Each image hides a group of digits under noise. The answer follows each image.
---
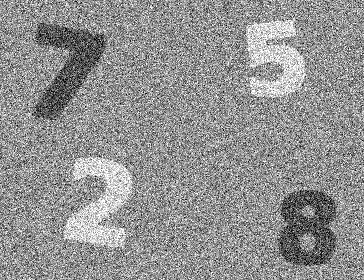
top left: dark 7; top right: light 5; bottom left: light 2; bottom right: dark 8
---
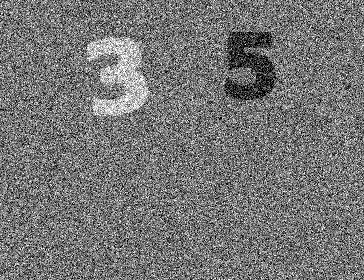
top left: light 3; top right: dark 5
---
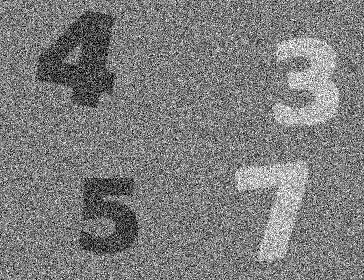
top left: dark 4; top right: light 3; bottom left: dark 5; bottom right: light 7
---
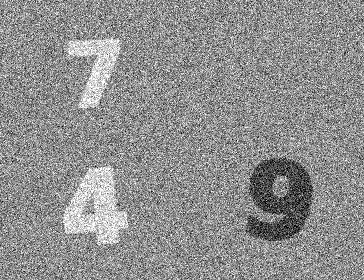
top left: light 7; bottom left: light 4; bottom right: dark 9
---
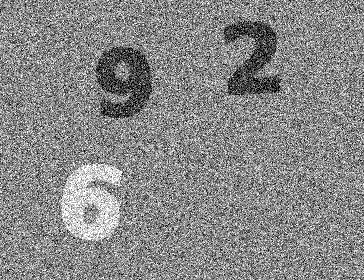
top left: dark 9; top right: dark 2; bottom left: light 6
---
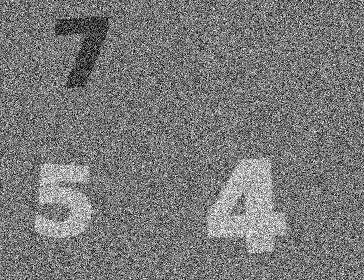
top left: dark 7; bottom left: light 5; bottom right: light 4
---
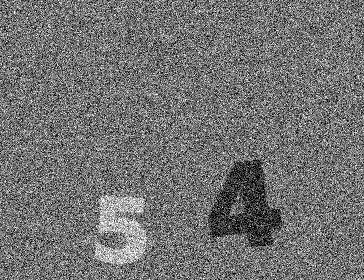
bottom left: light 5; bottom right: dark 4
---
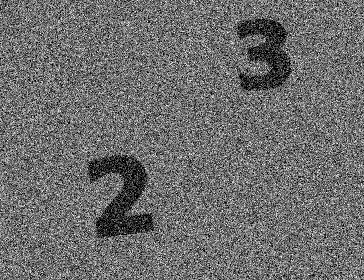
top right: dark 3; bottom left: dark 2
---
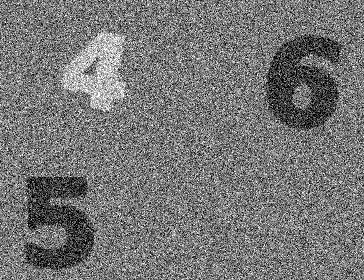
top left: light 4; top right: dark 6; bottom left: dark 5
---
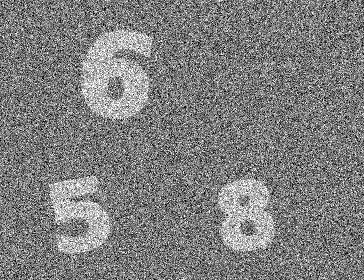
top left: light 6; bottom left: light 5; bottom right: light 8
